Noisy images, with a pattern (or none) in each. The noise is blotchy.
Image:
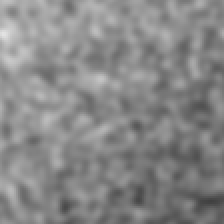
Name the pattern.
a smooth slope
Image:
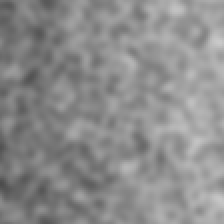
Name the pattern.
a smooth slope
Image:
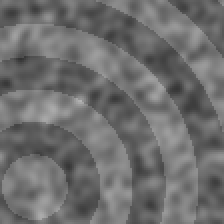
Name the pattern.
rings round one point
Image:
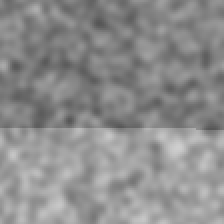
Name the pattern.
a sharp edge
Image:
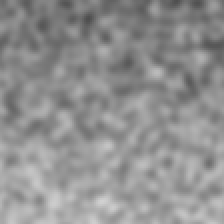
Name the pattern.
a smooth slope
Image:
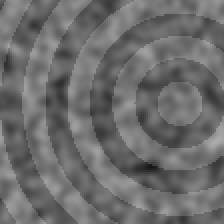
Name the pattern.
rings round one point
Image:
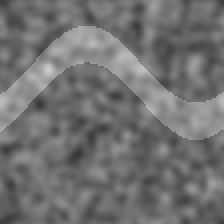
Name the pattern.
a wavy band
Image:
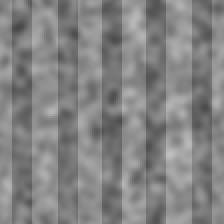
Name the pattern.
vertical stripes
